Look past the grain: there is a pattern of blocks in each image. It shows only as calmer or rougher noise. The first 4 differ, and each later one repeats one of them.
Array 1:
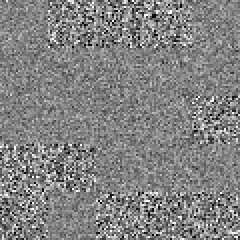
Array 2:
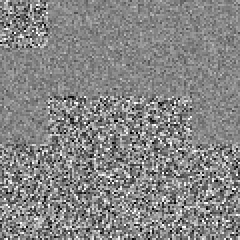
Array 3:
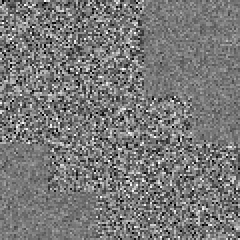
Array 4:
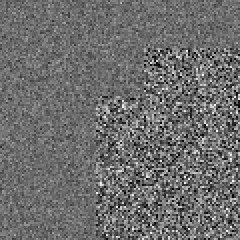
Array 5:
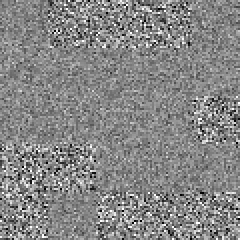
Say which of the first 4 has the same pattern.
1
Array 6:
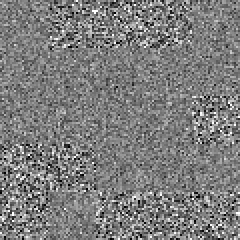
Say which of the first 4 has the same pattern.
1
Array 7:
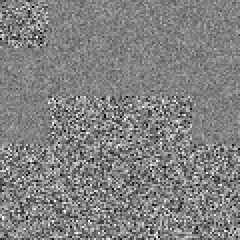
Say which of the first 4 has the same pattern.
2
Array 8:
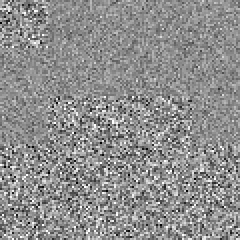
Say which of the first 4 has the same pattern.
2
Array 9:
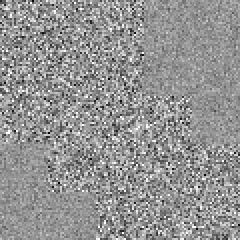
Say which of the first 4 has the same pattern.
3
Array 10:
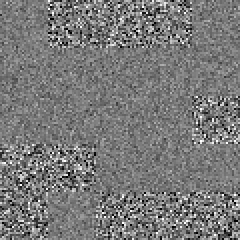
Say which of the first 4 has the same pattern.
1
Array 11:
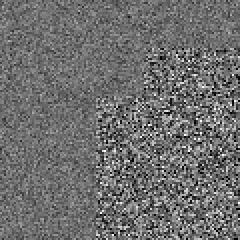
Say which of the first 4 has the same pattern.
4
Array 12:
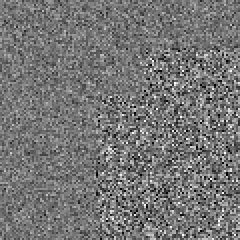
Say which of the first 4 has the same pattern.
4
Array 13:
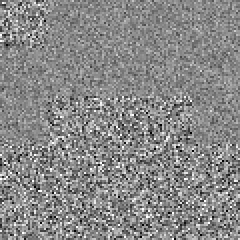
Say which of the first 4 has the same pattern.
2
